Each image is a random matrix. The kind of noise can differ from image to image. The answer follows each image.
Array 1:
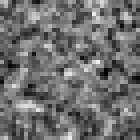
blotchy
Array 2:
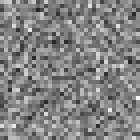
independent entries
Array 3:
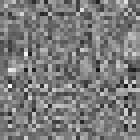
low rank plus noise
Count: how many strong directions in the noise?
three or four
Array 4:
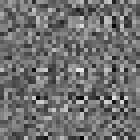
low rank plus noise
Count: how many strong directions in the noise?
one
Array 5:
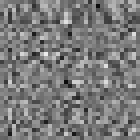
low rank plus noise
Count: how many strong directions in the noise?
two
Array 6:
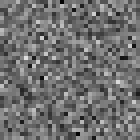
independent entries
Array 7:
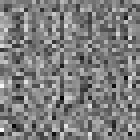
low rank plus noise
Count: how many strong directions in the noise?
one
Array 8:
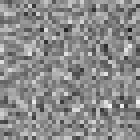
low rank plus noise
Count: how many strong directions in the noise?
three or four
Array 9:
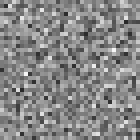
independent entries
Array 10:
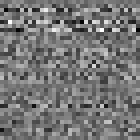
rows of uneven size
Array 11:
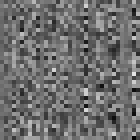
columns of uneven size
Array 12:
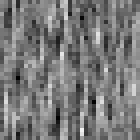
streaked along the columns
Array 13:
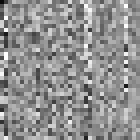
columns of uneven size
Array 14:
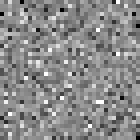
heavy tails
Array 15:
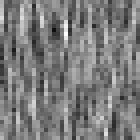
streaked along the columns
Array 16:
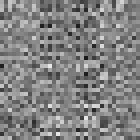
low rank plus noise
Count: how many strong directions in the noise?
one
